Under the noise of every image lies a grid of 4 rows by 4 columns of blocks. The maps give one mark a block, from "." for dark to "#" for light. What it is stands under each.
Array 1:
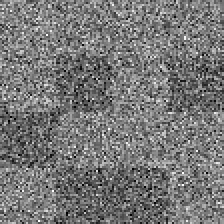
# # # #
# . # .
. # # #
# . . #
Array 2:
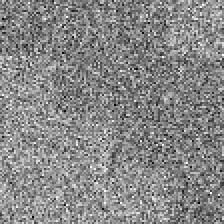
. . . #
# . . .
# # . .
# # # .
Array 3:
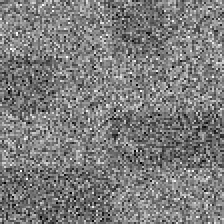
# # . #
. # # #
# # . .
. . # #
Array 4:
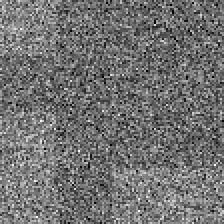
# . . .
. . . .
# . . .
# . # #
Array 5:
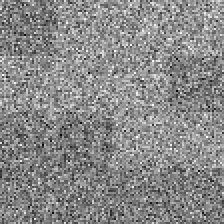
. # # #
# # # .
. . # #
. . . .
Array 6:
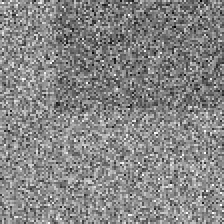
# . . .
# . . .
# # # #
# # # #
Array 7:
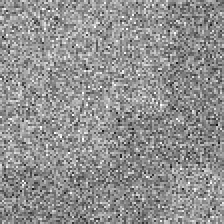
# # # .
# # # .
# # . .
. . . #
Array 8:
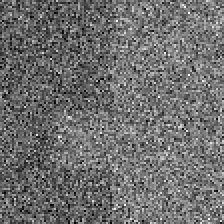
. . # #
. . # #
. # # #
. . # #
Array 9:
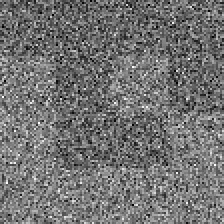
. . . .
# . # .
# . . #
# # # #
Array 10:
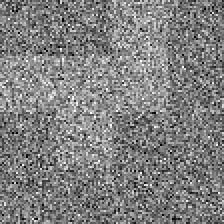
. . # .
# # # .
. # . .
. . . .
